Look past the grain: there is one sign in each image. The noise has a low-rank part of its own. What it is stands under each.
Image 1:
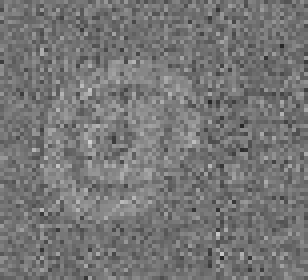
at sign
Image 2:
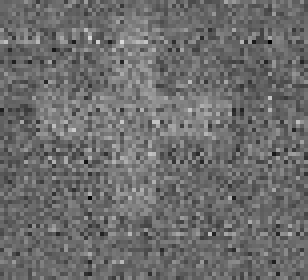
plus sign
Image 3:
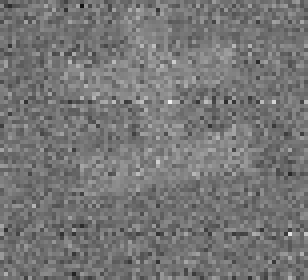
plus-minus sign
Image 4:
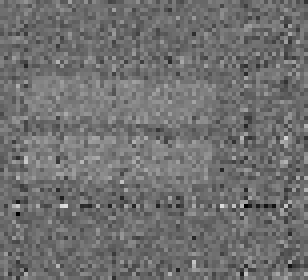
equals sign
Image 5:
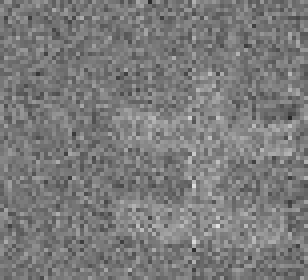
plus-minus sign
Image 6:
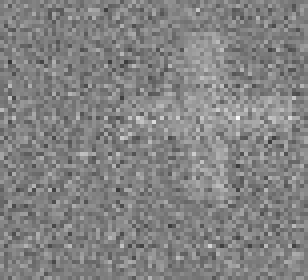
plus sign
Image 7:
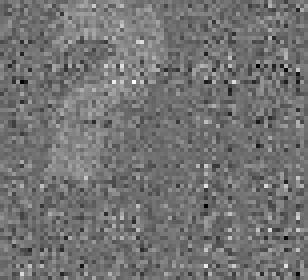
question mark
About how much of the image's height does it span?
two thirds
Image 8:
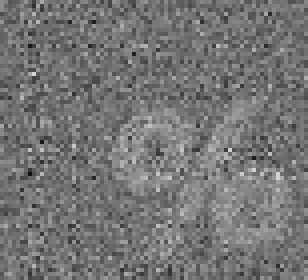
percent sign
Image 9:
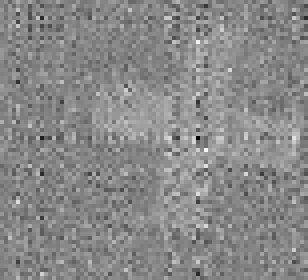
plus sign
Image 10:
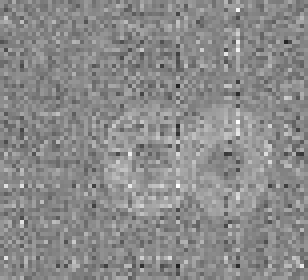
infinity sign
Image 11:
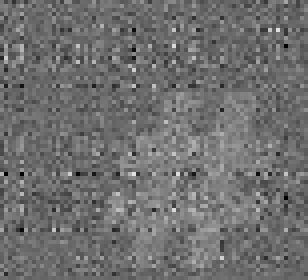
hash sign
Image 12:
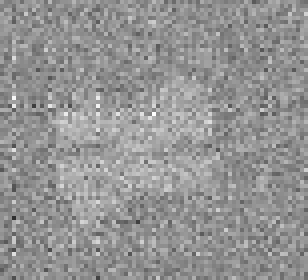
not-equal sign
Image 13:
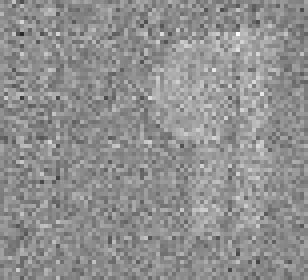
pilcrow
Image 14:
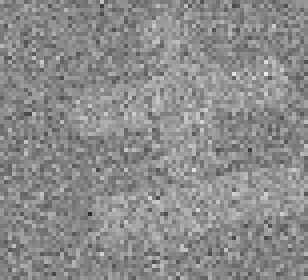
plus-minus sign
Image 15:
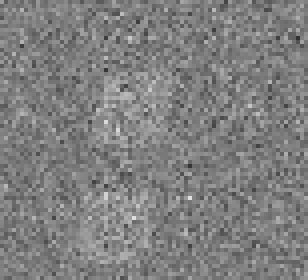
colon
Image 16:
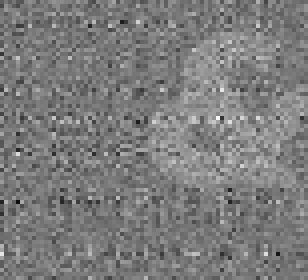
ampersand
